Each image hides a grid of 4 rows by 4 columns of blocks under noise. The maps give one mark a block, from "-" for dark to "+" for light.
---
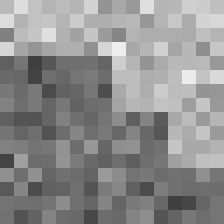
+ + + +
- - + +
- - - +
- - - -
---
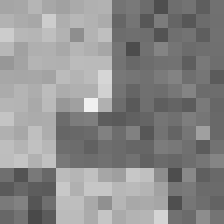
+ + - -
+ + - -
+ - - -
- + + -
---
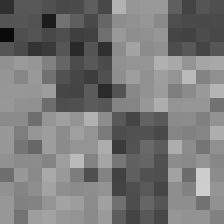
- - + -
+ - + +
+ + - +
+ + - +
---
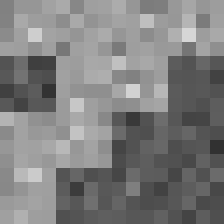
+ + + +
- + + -
+ + - -
+ - - -
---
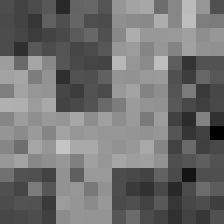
- - + +
+ - + -
+ + + -
- + - -
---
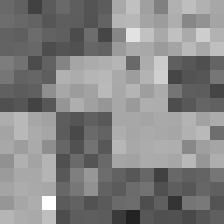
- - + +
- + + -
+ - + +
+ - - -
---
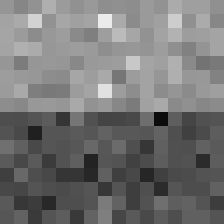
+ + + +
+ + + +
- - - -
- - - -
